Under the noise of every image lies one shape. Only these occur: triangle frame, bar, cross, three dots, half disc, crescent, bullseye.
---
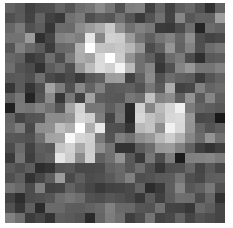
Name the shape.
three dots
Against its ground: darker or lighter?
lighter
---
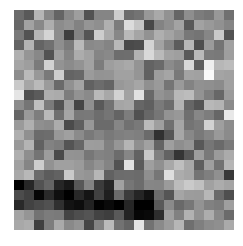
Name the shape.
bar
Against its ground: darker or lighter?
darker
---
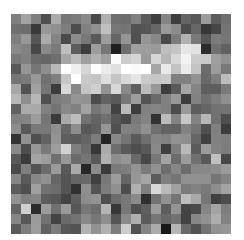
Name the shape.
bar
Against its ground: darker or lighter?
lighter
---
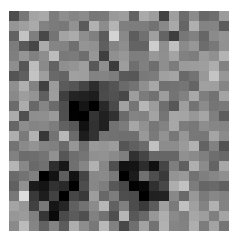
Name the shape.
three dots
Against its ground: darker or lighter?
darker
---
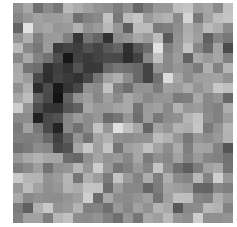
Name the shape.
crescent
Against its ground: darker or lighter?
darker
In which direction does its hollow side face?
down and right
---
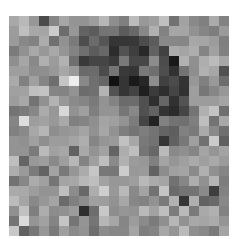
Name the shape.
half disc
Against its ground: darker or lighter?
darker
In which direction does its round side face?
up and right
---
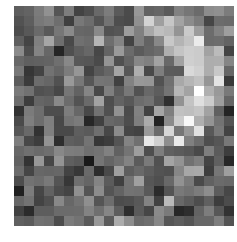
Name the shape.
crescent
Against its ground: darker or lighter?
lighter
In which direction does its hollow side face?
left
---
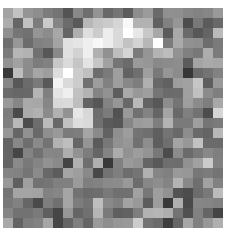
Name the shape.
crescent
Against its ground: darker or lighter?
lighter
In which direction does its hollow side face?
down and right
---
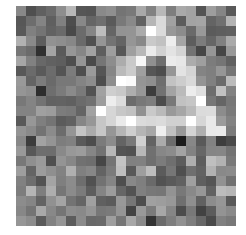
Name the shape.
triangle frame
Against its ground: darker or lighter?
lighter
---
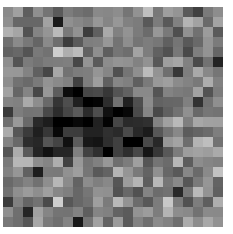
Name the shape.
half disc
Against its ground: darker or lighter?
darker
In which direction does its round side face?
up
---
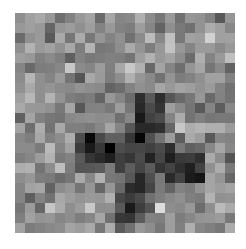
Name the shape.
cross
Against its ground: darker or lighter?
darker
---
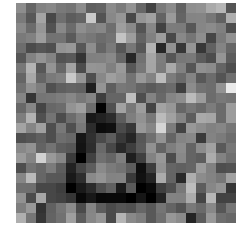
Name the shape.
triangle frame
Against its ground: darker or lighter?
darker
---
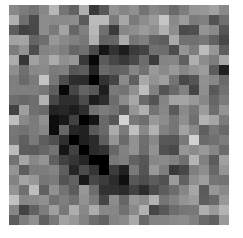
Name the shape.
crescent
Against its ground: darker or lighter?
darker
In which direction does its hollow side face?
right
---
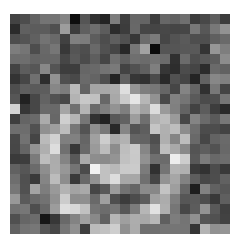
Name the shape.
bullseye
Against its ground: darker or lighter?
lighter
